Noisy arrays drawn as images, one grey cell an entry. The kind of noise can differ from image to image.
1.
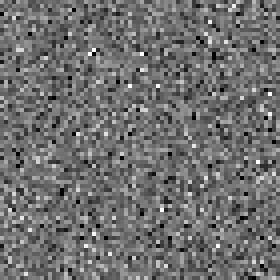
heavy tails
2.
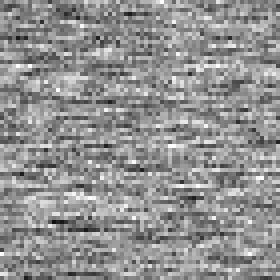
streaked along the rows
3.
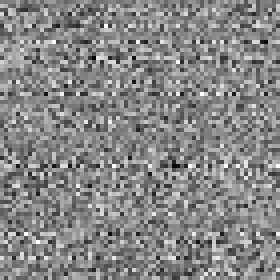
rows of uneven size
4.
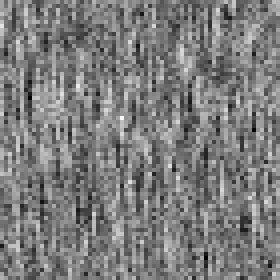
streaked along the columns
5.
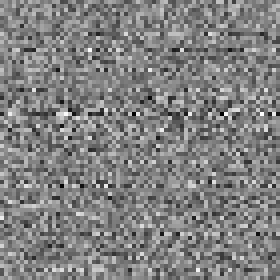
rows of uneven size
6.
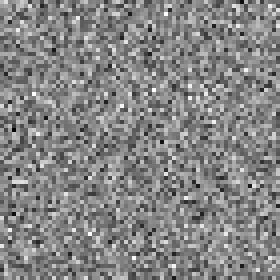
independent entries
